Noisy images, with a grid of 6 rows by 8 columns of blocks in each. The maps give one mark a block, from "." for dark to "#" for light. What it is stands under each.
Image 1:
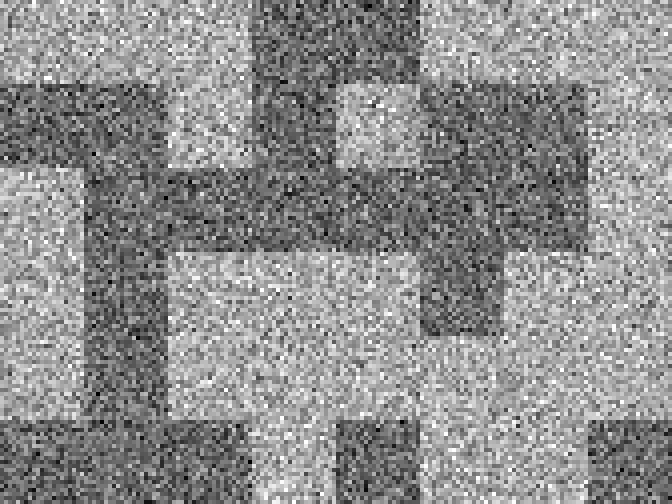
# # # . . # # #
. . # . # . . #
# . . . . . . #
# . # # # . # #
# . # # # # # #
. . . # . # # .
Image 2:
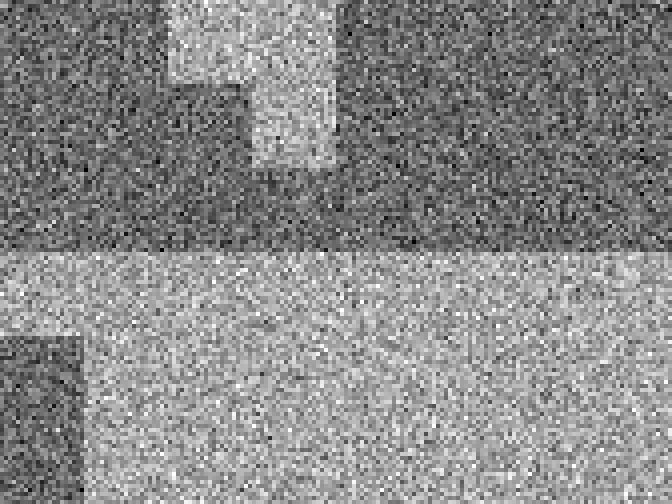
. . # # . . . .
. . . # . . . .
. . . . . . . .
# # # # # # # #
. # # # # # # #
. # # # # # # #
